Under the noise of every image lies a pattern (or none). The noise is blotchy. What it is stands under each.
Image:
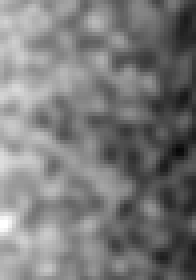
a smooth slope
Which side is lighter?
left
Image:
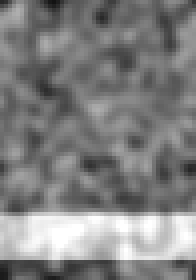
one horizontal stripe
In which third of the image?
bottom
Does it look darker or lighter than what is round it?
lighter
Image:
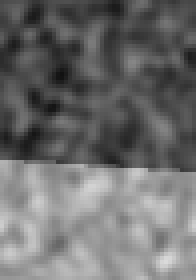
a sharp edge
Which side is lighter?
bottom
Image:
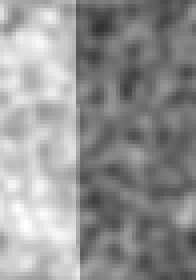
a sharp edge
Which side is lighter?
left
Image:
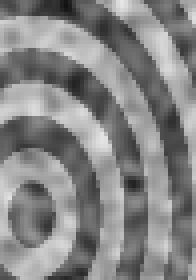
rings round one point
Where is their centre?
bottom left
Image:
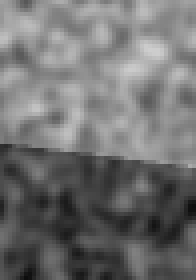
a sharp edge
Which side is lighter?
top
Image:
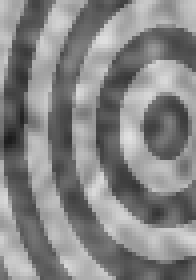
rings round one point
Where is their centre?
middle right
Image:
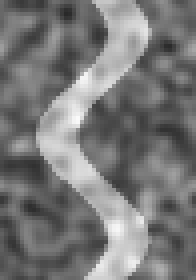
a wavy band
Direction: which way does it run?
top to bottom
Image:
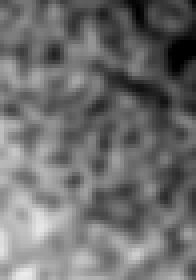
a smooth slope
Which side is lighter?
bottom left
